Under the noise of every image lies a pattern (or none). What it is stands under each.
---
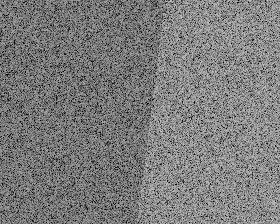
a sharp edge
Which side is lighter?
right
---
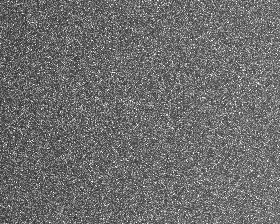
a smooth slope
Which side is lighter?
right
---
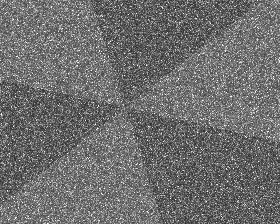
spokes from one point
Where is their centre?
centre
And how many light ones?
3
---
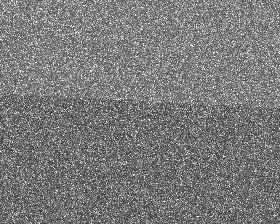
a sharp edge
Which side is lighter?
top
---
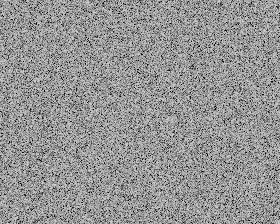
only noise
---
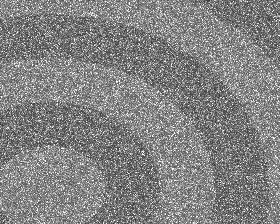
rings round one point
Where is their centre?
bottom left
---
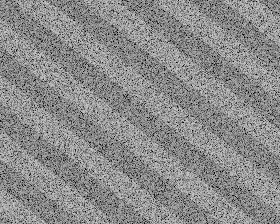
diagonal stripes
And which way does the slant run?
top left to bottom right
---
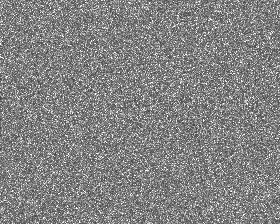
only noise
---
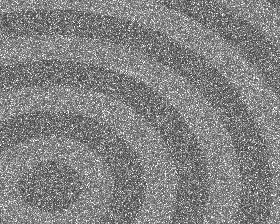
rings round one point
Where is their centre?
bottom left
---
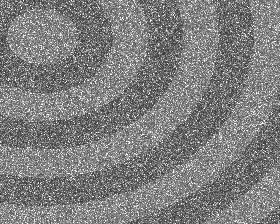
rings round one point
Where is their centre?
top left
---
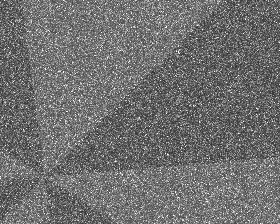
spokes from one point
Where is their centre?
bottom left
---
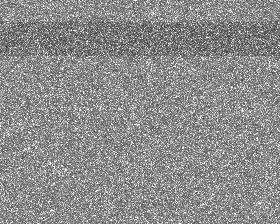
one horizontal stripe
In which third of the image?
top
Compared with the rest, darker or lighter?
darker
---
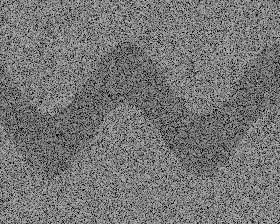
a wavy band
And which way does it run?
left to right
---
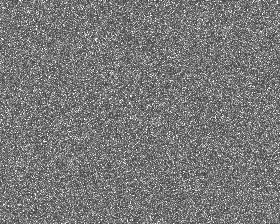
only noise
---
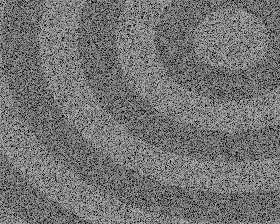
rings round one point
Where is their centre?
top right
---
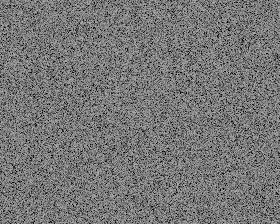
only noise
